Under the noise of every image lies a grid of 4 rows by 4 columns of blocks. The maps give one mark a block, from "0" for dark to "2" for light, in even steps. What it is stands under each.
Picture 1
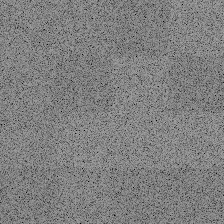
1 1 0 2
1 0 2 0
1 2 2 2
0 1 0 0
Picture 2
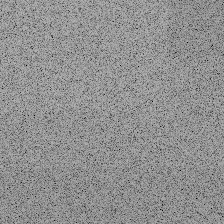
2 2 2 0
2 2 2 1
1 1 1 1
0 0 0 0
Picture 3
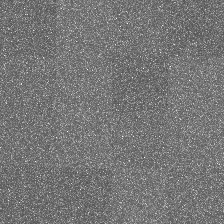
0 2 1 0
1 2 0 2
1 2 1 2
0 0 2 1
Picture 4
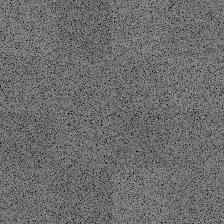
2 0 2 1
1 1 1 2
0 1 0 1
1 0 2 1
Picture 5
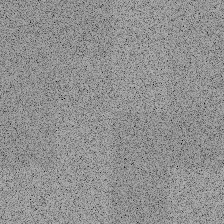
0 0 2 1
0 1 2 1
0 2 0 0
2 2 0 2
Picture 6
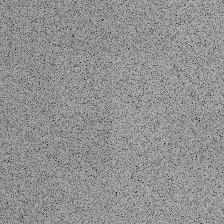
0 0 1 2
0 1 2 2
0 0 2 1
0 1 2 2
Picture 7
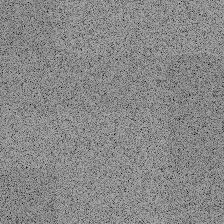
0 2 2 2
1 1 1 0
2 2 2 0
0 2 2 1
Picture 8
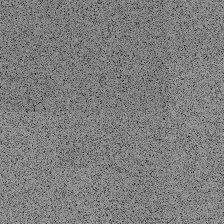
0 0 0 1
0 0 0 2
2 1 1 2
2 2 1 2
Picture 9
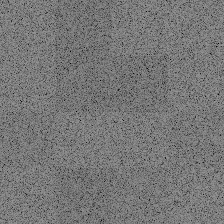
2 0 2 2
2 0 0 2
1 2 2 1
2 0 1 2
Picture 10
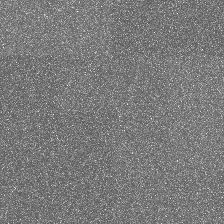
2 2 0 0
0 1 1 2
0 0 1 2
0 0 1 1
